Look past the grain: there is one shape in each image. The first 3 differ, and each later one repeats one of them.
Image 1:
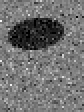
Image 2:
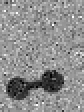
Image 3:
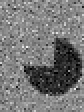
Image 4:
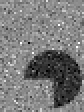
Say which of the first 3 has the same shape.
3
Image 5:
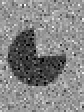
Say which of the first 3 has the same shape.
3
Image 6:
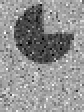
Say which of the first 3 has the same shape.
3
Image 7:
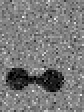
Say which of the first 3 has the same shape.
2
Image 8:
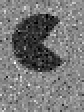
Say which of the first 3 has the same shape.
3
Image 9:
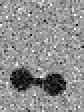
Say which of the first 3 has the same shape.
2
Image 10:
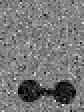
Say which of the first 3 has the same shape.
2
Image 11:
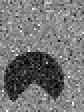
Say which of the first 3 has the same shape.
3
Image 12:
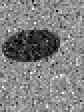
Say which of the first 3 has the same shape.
1
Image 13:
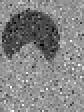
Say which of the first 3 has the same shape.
3
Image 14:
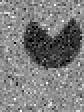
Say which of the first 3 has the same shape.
3
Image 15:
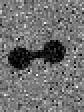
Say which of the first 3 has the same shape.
2
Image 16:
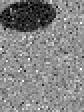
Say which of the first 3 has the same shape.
1
